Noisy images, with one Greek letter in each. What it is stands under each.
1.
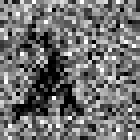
lambda
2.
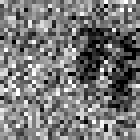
eta
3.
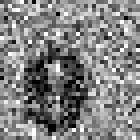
theta
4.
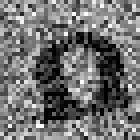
omega
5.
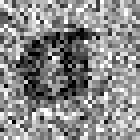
sigma
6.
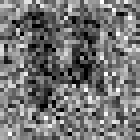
mu
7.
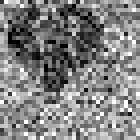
phi
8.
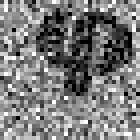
phi
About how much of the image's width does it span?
two thirds
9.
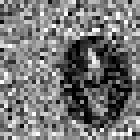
theta
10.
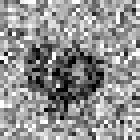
phi
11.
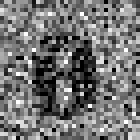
theta
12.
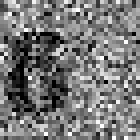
delta
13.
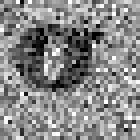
sigma
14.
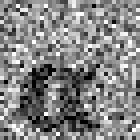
alpha
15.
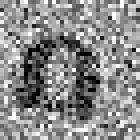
omega
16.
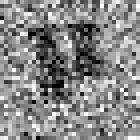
mu
